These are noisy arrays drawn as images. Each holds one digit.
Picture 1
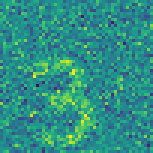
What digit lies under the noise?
3
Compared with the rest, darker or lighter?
lighter
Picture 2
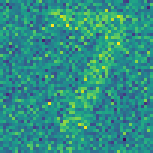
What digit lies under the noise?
7
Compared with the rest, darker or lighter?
lighter
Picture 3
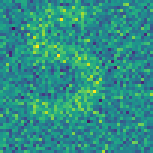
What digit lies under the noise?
5
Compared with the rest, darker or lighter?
lighter
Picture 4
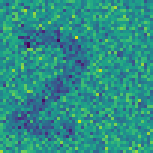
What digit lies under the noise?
2
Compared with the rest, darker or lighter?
darker
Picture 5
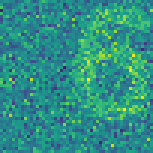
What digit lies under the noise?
6
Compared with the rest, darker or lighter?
lighter
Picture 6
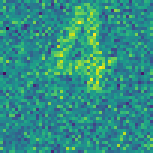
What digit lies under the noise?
4
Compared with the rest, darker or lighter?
lighter
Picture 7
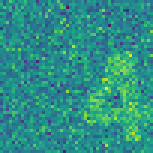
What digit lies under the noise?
4
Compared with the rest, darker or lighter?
lighter
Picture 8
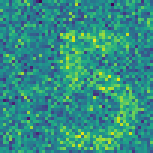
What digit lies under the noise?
5
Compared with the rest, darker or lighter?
lighter
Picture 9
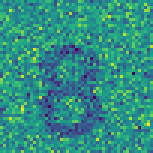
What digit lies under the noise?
8
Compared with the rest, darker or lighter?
darker
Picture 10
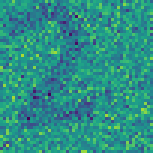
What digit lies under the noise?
2
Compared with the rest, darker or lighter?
darker
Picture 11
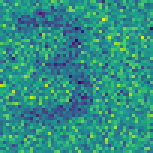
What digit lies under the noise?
3
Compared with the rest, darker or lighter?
darker
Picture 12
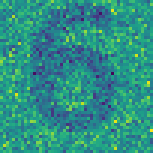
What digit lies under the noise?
6
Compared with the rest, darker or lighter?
darker
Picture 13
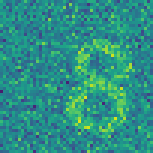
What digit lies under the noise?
8
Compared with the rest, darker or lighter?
lighter
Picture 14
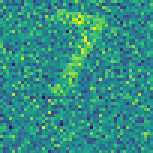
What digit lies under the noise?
7
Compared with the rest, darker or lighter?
lighter
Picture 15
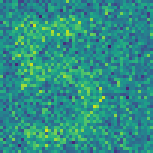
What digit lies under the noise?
5
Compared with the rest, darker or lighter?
lighter
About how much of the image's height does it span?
nearly all
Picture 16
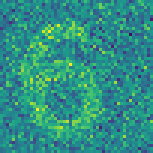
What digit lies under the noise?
6
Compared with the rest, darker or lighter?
lighter
